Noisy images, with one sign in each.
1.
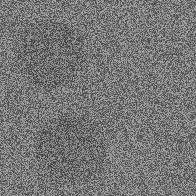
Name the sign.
colon
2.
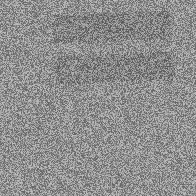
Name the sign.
equals sign
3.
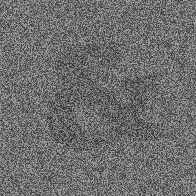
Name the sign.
ampersand
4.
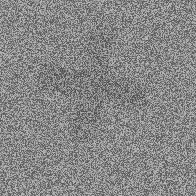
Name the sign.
plus sign
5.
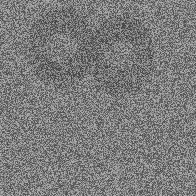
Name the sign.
infinity sign
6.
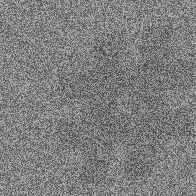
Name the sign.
hash sign
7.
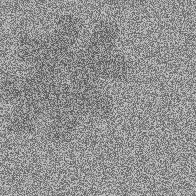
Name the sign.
hash sign
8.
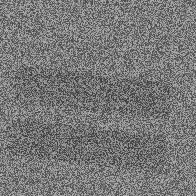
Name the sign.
equals sign
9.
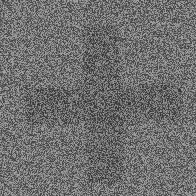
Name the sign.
plus sign
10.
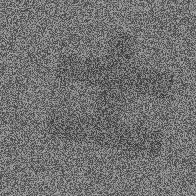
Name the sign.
plus-minus sign
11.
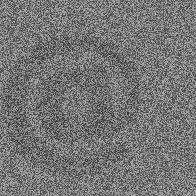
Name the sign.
at sign
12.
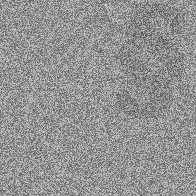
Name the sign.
section sign
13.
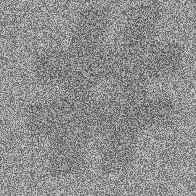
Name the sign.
hash sign
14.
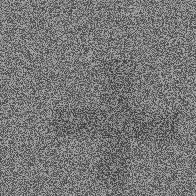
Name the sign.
plus sign
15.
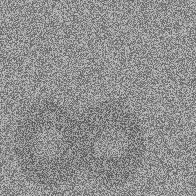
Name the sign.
infinity sign
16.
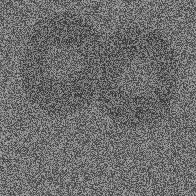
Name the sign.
infinity sign
